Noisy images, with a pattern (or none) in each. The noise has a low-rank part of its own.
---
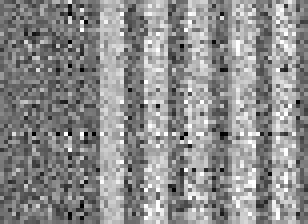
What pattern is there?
bands of columns
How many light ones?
5
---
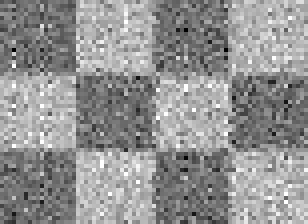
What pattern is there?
a checkerboard
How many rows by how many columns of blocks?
3 by 4
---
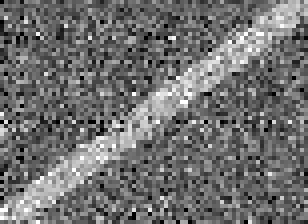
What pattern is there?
a diagonal band
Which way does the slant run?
bottom left to top right
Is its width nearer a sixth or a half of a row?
a sixth
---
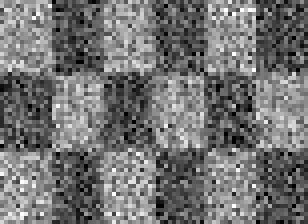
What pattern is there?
a checkerboard
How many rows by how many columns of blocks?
3 by 6
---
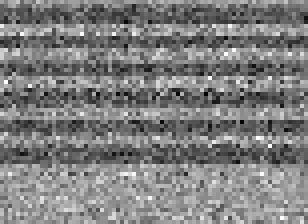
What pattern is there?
bands of rows
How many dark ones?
6
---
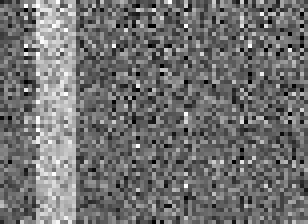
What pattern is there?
one band of columns
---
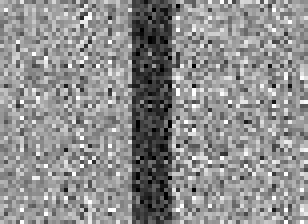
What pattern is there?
one band of columns
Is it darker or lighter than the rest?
darker
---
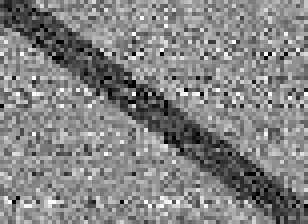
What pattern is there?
a diagonal band
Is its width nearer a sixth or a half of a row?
a sixth
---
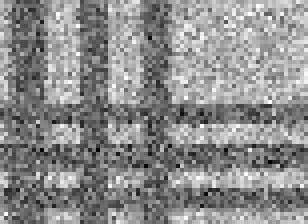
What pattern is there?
bands of rows crossing bands of columns
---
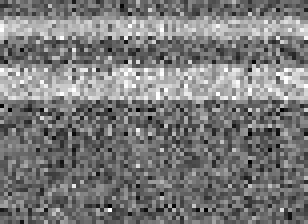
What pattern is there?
bands of rows
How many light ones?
2
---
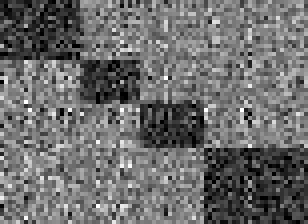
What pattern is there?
blocks along the diagonal
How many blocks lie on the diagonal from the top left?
4
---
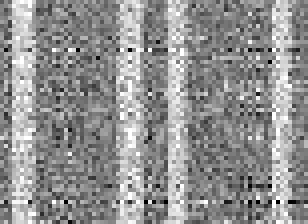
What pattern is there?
bands of columns
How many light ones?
4
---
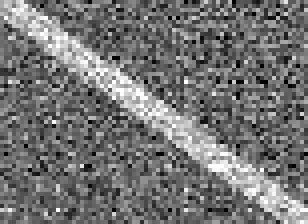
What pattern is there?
a diagonal band
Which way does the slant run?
top left to bottom right
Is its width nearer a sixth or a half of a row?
a sixth
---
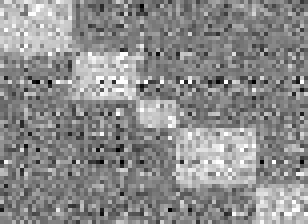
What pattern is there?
blocks along the diagonal
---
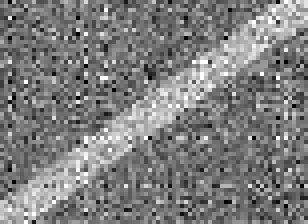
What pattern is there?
a diagonal band
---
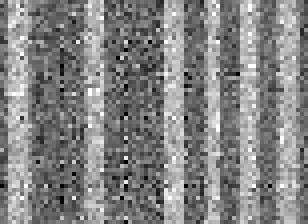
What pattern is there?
bands of columns
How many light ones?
6
